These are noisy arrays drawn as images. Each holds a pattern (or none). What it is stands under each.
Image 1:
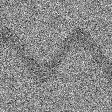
a wavy band
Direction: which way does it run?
left to right
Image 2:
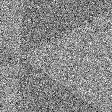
spokes from one point
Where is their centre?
middle left
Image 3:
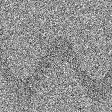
a wavy band
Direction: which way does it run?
left to right
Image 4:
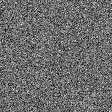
only noise
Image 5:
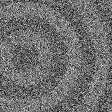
rings round one point
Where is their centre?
middle left
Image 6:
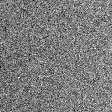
a smooth slope
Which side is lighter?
right
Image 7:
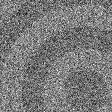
rings round one point
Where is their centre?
bottom right
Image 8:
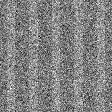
vertical stripes
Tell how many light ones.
5
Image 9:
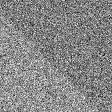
a sharp edge
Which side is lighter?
bottom left
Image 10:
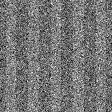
vertical stripes
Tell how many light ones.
5
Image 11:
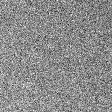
a smooth slope
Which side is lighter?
bottom left
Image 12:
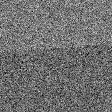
a sharp edge
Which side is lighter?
top
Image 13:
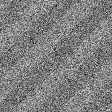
diagonal stripes
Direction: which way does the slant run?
bottom left to top right
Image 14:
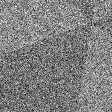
spokes from one point
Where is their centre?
top right
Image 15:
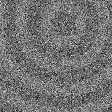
rings round one point
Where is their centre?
top middle
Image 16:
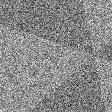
spokes from one point
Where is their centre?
middle right
